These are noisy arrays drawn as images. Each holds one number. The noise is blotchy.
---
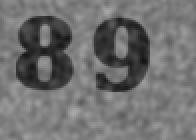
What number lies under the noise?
89
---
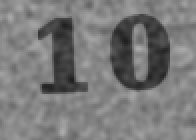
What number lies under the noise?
10
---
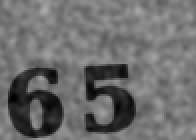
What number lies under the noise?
65
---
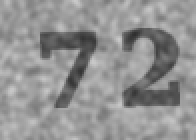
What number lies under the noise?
72
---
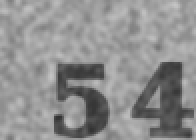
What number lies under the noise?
54
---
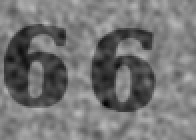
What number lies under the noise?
66
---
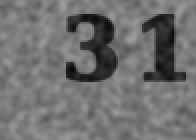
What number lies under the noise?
31
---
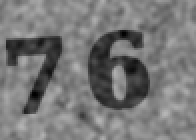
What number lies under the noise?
76
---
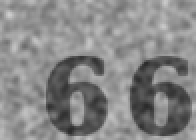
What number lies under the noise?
66
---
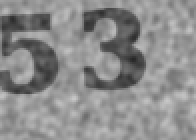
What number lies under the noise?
53
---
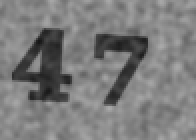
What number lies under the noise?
47
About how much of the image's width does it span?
two thirds
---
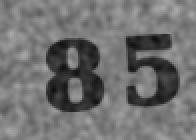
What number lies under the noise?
85
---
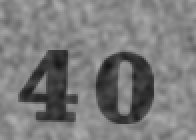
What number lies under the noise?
40
